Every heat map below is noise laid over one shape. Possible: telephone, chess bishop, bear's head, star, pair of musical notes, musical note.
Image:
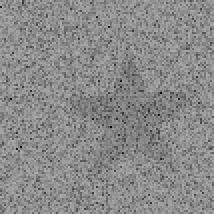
dark star
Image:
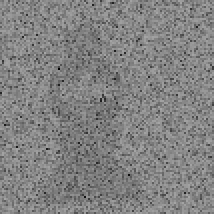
dark chess bishop
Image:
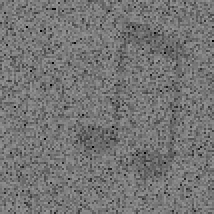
dark pair of musical notes
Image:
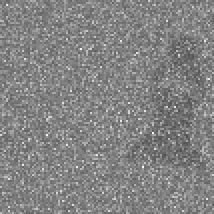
dark chess bishop
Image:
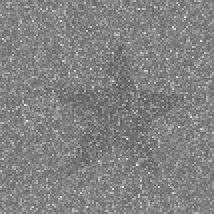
dark star
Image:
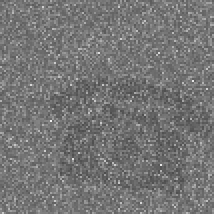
dark telephone
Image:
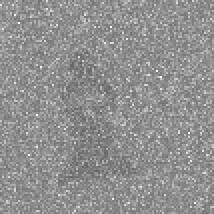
dark chess bishop
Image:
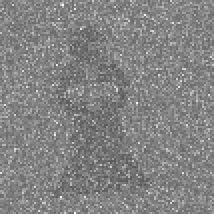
dark chess bishop
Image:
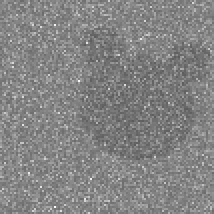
dark bear's head
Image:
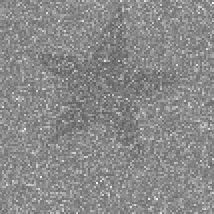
dark star
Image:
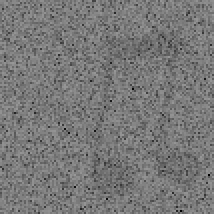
dark pair of musical notes
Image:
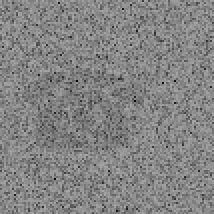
dark telephone
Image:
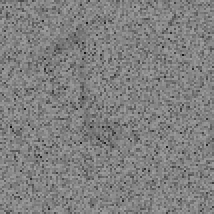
dark musical note
